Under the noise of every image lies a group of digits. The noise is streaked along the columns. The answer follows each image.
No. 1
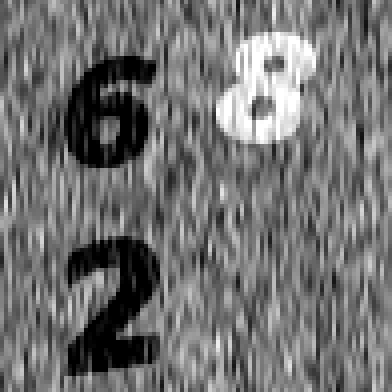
top left: dark 6; top right: light 8; bottom left: dark 2
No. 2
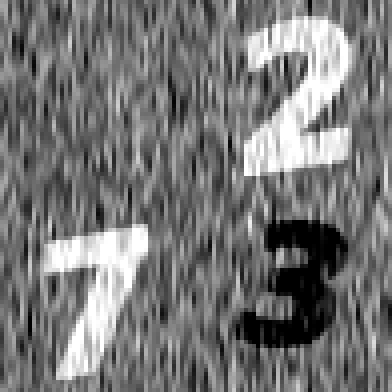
top right: light 2; bottom left: light 7; bottom right: dark 3
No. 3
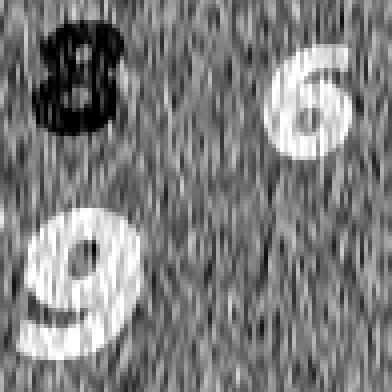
top left: dark 8; top right: light 6; bottom left: light 9
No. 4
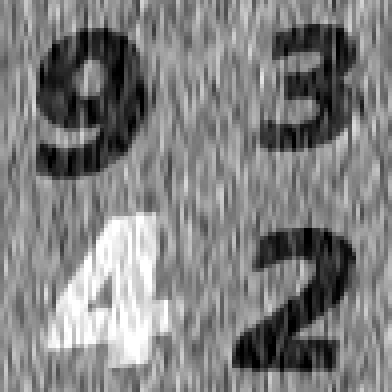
top left: dark 9; top right: dark 3; bottom left: light 4; bottom right: dark 2
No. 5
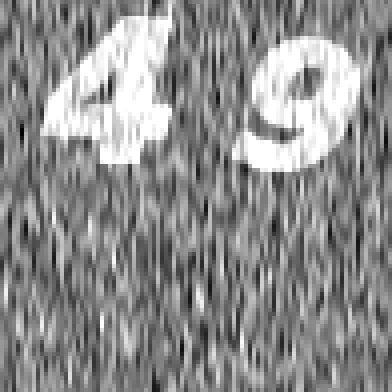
top left: light 4; top right: light 9
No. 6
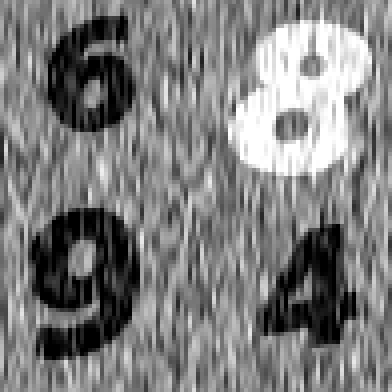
top left: dark 6; top right: light 8; bottom left: dark 9; bottom right: dark 4
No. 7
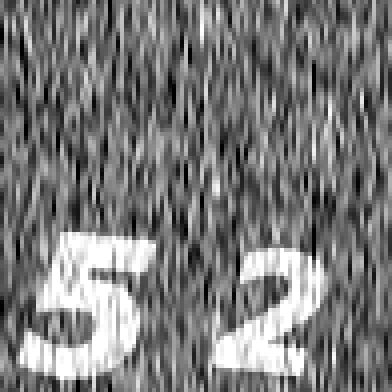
bottom left: light 5; bottom right: light 2
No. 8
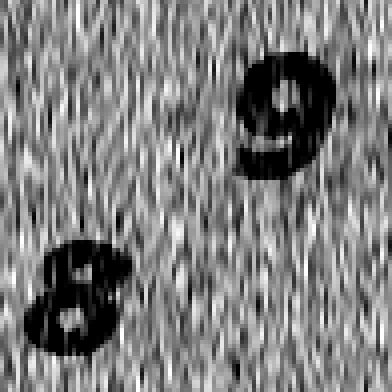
top right: dark 9; bottom left: dark 8
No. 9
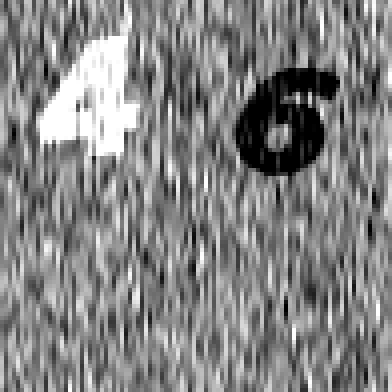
top left: light 4; top right: dark 6
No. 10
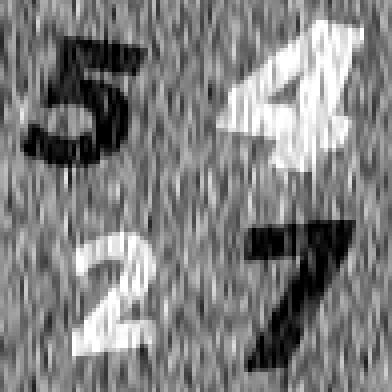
top left: dark 5; top right: light 4; bottom left: light 2; bottom right: dark 7
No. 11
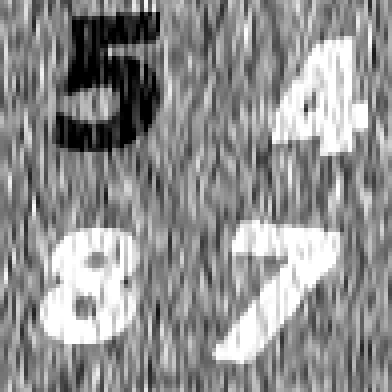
top left: dark 5; top right: light 4; bottom left: light 8; bottom right: light 7
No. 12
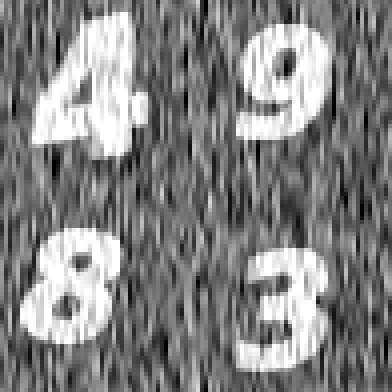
top left: light 4; top right: light 9; bottom left: light 8; bottom right: light 3
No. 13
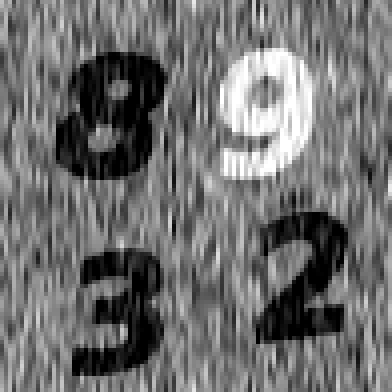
top left: dark 8; top right: light 9; bottom left: dark 3; bottom right: dark 2
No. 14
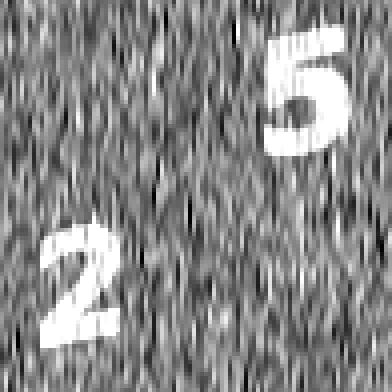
top right: light 5; bottom left: light 2
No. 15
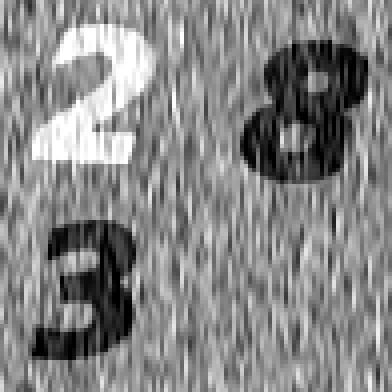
top left: light 2; top right: dark 8; bottom left: dark 3
